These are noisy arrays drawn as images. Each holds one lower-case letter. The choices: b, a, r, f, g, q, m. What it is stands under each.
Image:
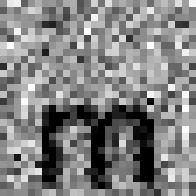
dark m
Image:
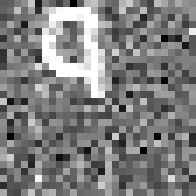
light q
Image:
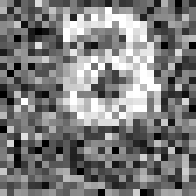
light a
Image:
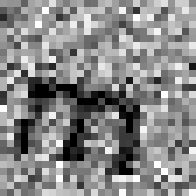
dark m
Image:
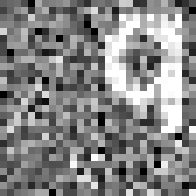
light q
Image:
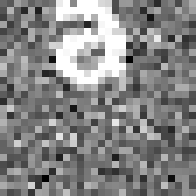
light a, top middle
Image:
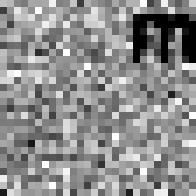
dark m, top right
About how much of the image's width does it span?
a third
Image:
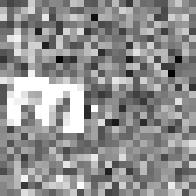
light m, middle left
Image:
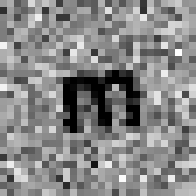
dark m, centre
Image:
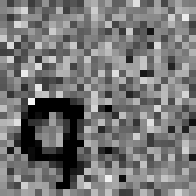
dark q
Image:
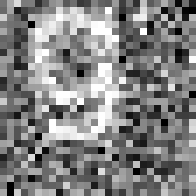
light g
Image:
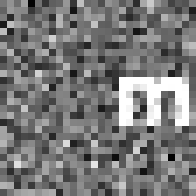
light m, middle right
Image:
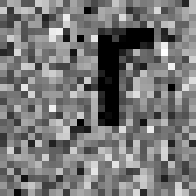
dark r
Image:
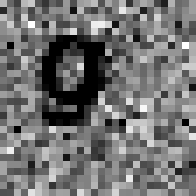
dark g
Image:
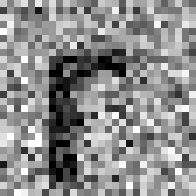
dark r
